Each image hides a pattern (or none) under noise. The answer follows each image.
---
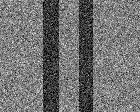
bands of columns
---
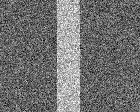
one band of columns
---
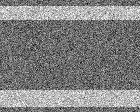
bands of rows
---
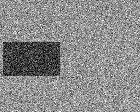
one block
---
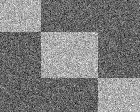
blocks along the diagonal
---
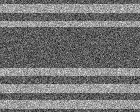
bands of rows
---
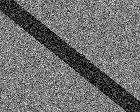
a diagonal band
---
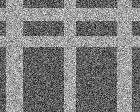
bands of rows crossing bands of columns
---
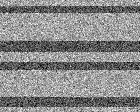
bands of rows
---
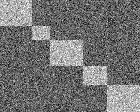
blocks along the diagonal
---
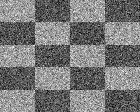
a checkerboard
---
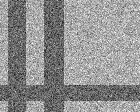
bands of rows crossing bands of columns
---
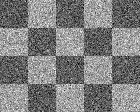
a checkerboard
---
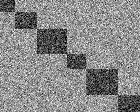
blocks along the diagonal
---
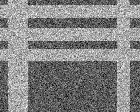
bands of rows crossing bands of columns
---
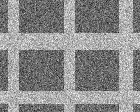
bands of rows crossing bands of columns
